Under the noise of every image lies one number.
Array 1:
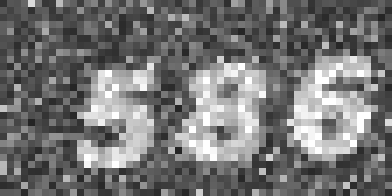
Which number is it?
586
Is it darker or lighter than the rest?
lighter
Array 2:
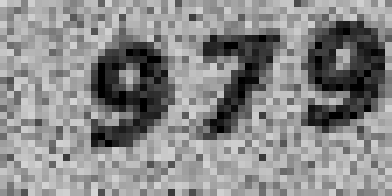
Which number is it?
979
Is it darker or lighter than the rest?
darker
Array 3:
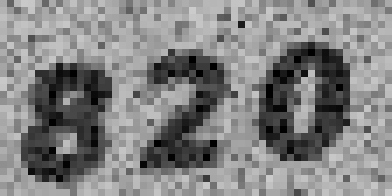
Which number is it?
820
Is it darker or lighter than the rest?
darker
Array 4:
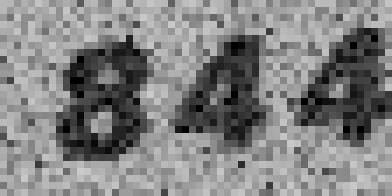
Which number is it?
844
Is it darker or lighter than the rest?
darker
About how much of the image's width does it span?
nearly all
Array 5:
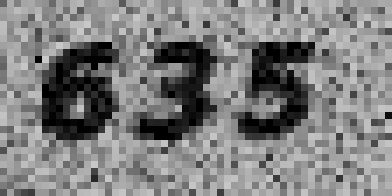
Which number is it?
635
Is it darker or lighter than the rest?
darker
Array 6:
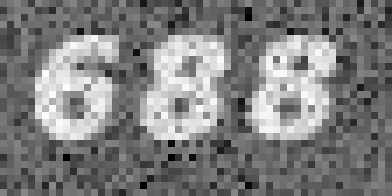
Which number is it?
688
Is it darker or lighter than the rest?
lighter
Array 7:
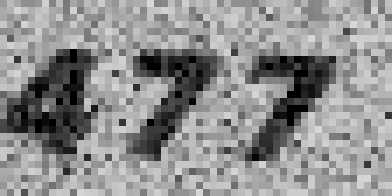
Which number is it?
477
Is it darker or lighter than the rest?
darker
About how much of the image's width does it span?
nearly all
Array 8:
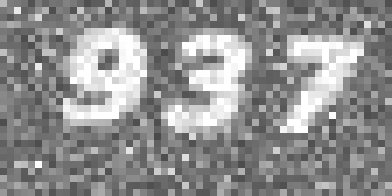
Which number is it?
937
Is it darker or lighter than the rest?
lighter
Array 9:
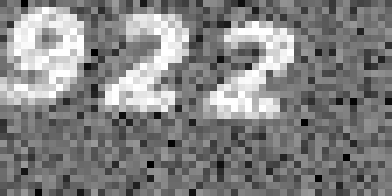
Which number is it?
922
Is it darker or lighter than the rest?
lighter
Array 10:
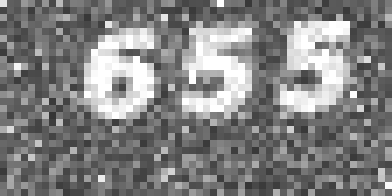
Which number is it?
655
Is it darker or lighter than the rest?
lighter
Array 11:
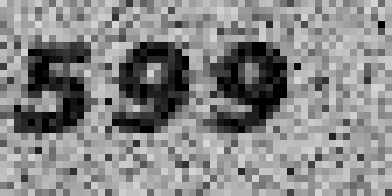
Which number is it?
599
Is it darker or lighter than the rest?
darker
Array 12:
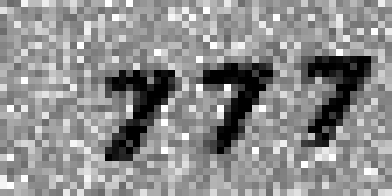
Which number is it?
777
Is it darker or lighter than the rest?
darker
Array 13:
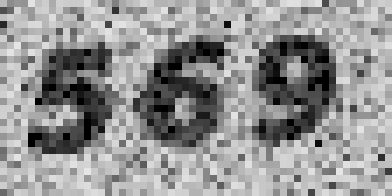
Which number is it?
569
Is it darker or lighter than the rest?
darker
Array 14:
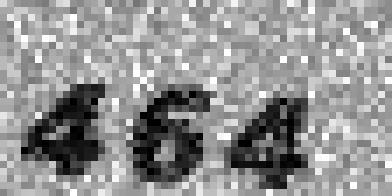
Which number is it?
464
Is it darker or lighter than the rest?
darker
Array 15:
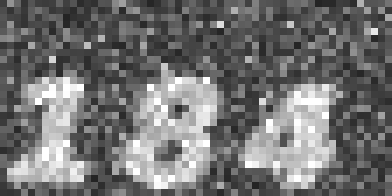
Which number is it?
184
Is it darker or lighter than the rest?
lighter
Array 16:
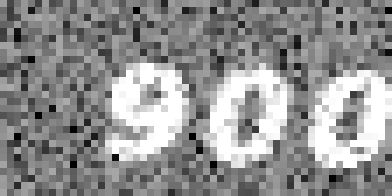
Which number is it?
900
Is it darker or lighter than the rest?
lighter
